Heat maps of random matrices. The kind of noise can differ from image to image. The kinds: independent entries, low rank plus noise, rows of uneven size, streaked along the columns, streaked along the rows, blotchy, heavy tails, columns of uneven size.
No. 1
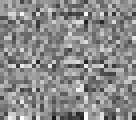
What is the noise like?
low rank plus noise
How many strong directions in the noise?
one
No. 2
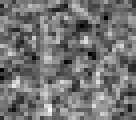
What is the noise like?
blotchy
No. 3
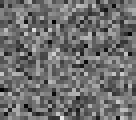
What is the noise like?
independent entries
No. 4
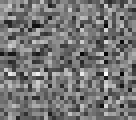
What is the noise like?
low rank plus noise
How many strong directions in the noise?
one
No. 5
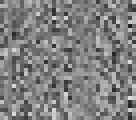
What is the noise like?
columns of uneven size
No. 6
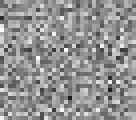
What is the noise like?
low rank plus noise
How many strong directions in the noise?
five to eight
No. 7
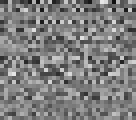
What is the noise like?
rows of uneven size
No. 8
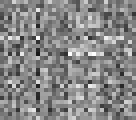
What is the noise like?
low rank plus noise
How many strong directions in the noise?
one
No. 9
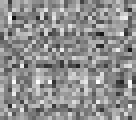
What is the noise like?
low rank plus noise
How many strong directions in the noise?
three or four
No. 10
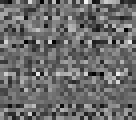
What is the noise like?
rows of uneven size
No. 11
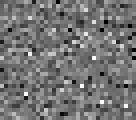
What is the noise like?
heavy tails
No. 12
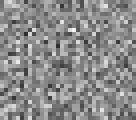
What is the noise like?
low rank plus noise
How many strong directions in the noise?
three or four
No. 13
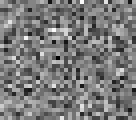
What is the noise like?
low rank plus noise
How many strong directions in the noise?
five to eight
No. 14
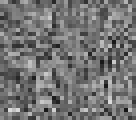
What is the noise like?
low rank plus noise
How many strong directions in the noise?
three or four
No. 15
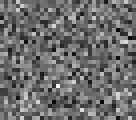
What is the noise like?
independent entries
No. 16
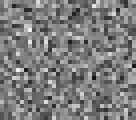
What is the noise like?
low rank plus noise
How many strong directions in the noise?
five to eight
